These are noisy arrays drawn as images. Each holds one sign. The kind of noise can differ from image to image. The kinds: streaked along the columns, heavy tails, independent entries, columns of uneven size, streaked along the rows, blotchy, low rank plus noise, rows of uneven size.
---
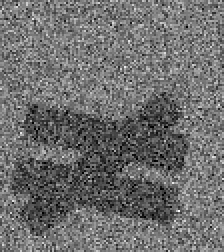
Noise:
independent entries
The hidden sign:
not-equal sign
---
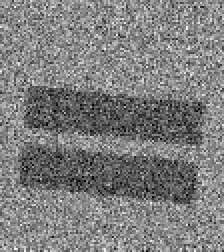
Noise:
low rank plus noise
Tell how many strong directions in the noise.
two
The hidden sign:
equals sign
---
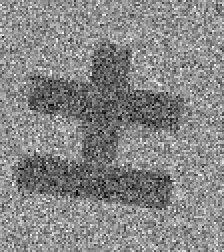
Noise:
independent entries
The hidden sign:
plus-minus sign
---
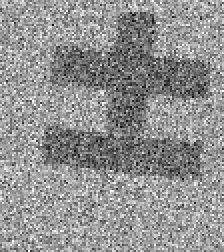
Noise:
independent entries
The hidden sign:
plus-minus sign
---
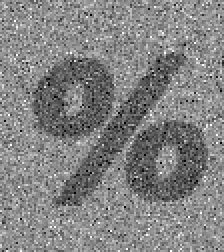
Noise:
heavy tails
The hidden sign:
percent sign
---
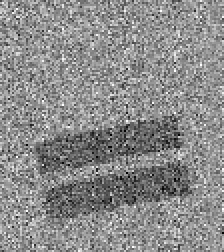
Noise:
columns of uneven size
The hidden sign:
equals sign
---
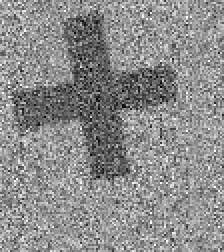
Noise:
columns of uneven size
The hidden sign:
plus sign
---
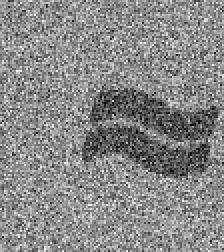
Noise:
independent entries
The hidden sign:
approximately sign
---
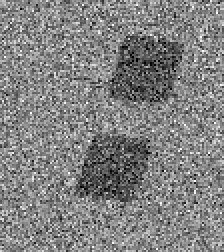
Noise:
independent entries
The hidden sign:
colon
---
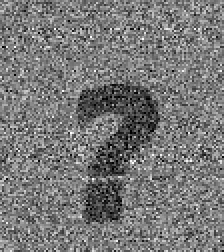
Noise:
rows of uneven size
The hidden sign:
question mark
